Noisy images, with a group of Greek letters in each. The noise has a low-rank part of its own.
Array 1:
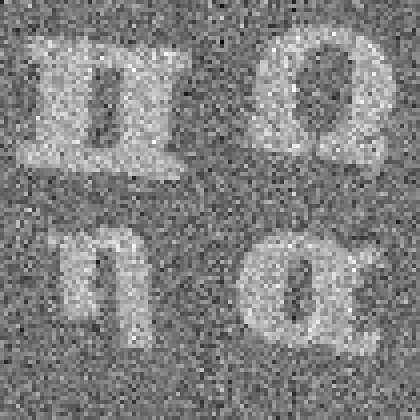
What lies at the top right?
omega
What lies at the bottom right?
alpha
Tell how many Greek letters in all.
4
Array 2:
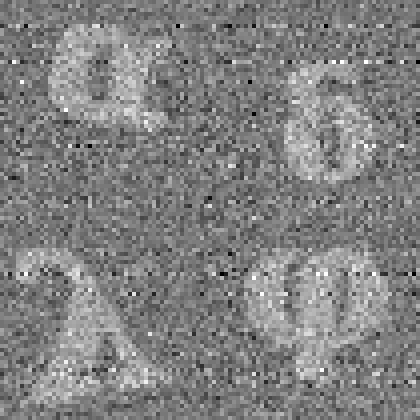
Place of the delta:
top right
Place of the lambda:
bottom left
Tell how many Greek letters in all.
4
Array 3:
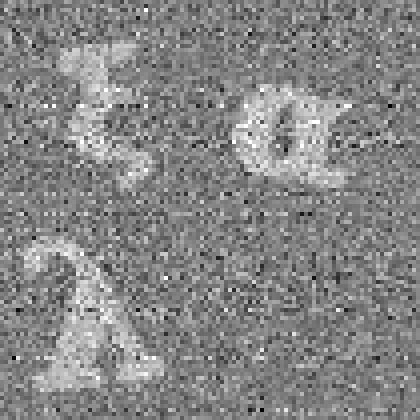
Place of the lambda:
bottom left
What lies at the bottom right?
nothing
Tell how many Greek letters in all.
3
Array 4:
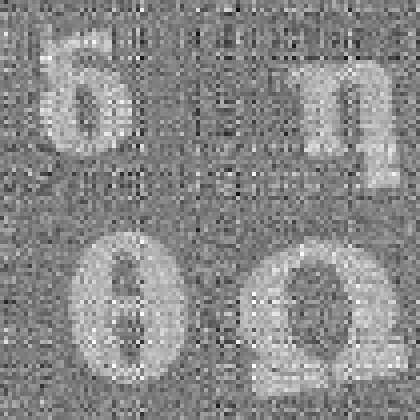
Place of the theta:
bottom left
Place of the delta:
top left
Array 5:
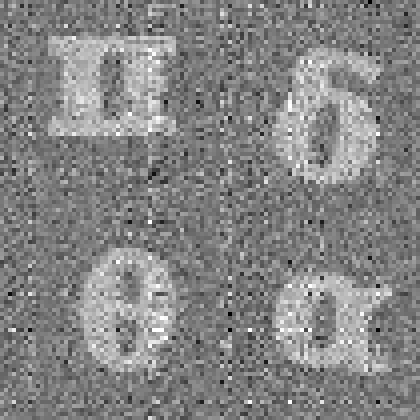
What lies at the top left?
pi
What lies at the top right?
delta
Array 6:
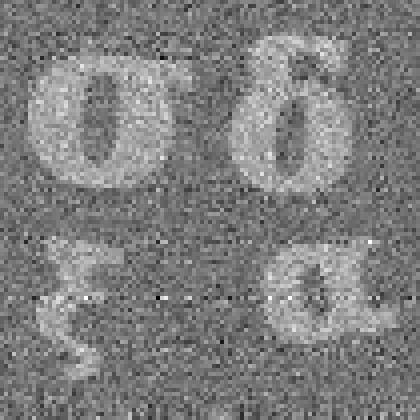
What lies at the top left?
sigma
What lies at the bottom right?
alpha
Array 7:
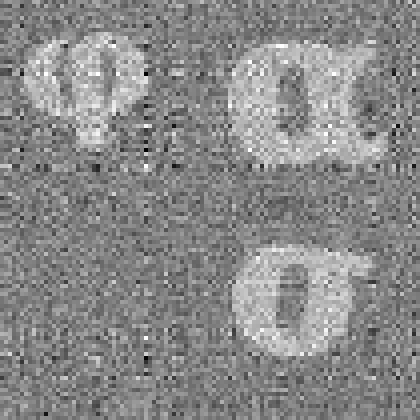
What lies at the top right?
alpha
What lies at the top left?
phi
